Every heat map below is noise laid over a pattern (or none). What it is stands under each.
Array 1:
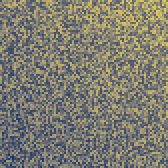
a smooth slope
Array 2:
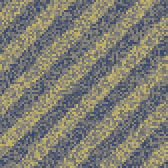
diagonal stripes
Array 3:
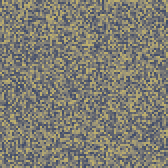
only noise
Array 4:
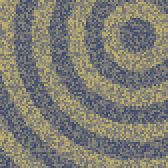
rings round one point
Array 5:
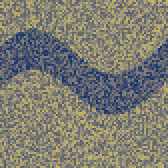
a wavy band
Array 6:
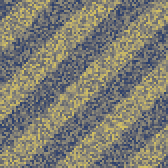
diagonal stripes
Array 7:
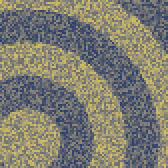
rings round one point
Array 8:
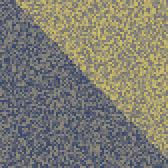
a sharp edge
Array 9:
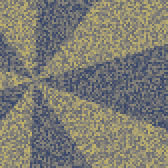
spokes from one point
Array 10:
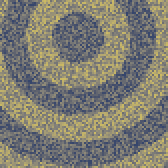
rings round one point
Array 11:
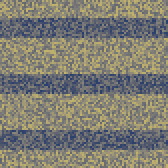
horizontal stripes
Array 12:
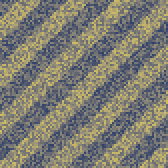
diagonal stripes
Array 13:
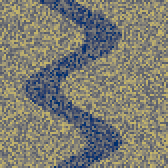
a wavy band
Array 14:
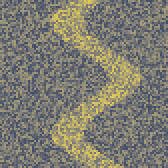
a wavy band
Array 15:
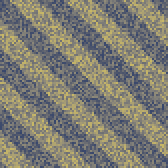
diagonal stripes
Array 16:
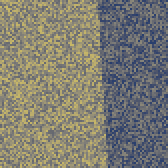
a sharp edge
